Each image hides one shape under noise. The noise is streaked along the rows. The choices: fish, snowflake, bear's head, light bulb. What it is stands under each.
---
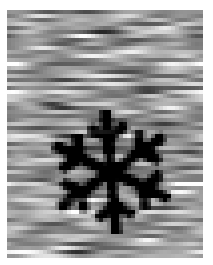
snowflake
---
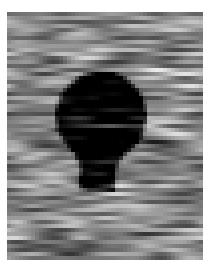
light bulb
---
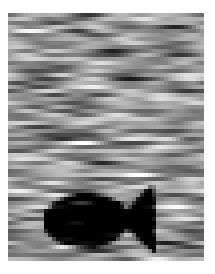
fish
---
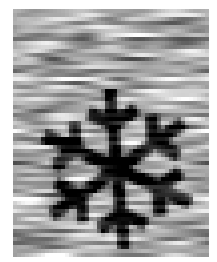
snowflake
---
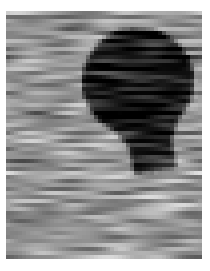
light bulb
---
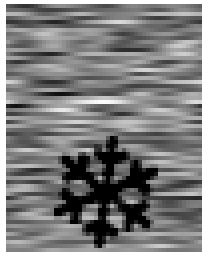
snowflake
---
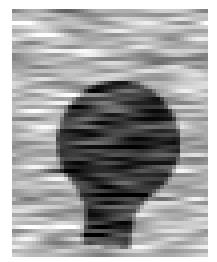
light bulb
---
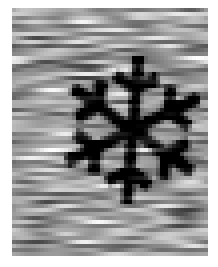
snowflake
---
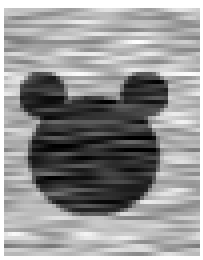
bear's head
